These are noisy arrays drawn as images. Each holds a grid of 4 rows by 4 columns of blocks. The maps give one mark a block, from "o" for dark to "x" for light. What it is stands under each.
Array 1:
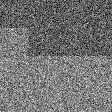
o o o o
x o o o
x x x x
x x x x
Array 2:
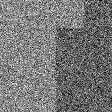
x x x o
x x o o
x x o o
x x o o
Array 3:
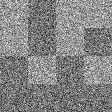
x o x x
x o x o
o x o x
o o o o
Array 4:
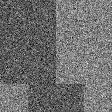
o o x x
o o x x
o o x x
x o o x
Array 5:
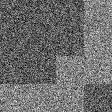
o o o x
o o o x
o o x x
x x x o
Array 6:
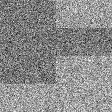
o o x x
o o o o
o o x x
x x x x
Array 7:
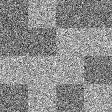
o x o o
o o x x
x x x o
o x o x
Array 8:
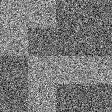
x x o o
x o o o
o x x x
o x o o
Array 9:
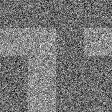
o o o o
x x o x
o x o o
o x o o
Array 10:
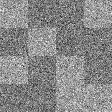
x o o x
o x o o
x o x o
o o x x
